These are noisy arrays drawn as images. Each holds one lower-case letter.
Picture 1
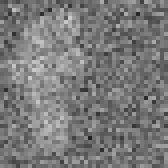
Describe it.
light f
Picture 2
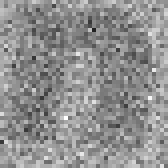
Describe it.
dark n
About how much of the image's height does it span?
nearly all
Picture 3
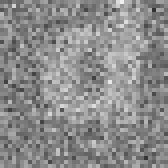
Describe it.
light d
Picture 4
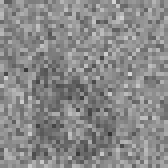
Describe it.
dark b
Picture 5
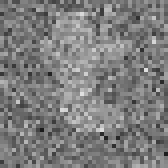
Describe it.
light t
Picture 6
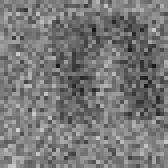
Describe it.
dark n
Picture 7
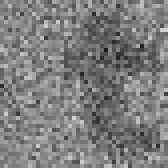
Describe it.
dark t
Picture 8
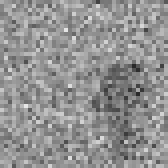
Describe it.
dark f
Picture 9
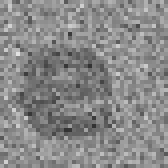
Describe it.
dark e
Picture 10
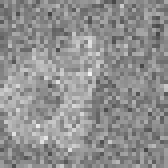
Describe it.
light d
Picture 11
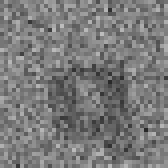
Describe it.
dark q
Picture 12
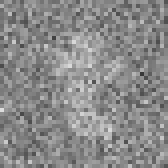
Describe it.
light t
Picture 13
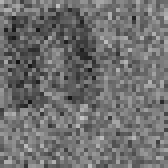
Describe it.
dark n
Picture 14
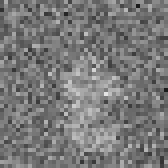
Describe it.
light t
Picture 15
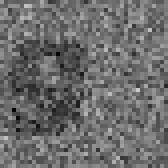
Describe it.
dark g
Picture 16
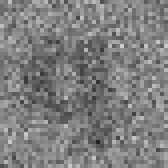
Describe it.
dark q
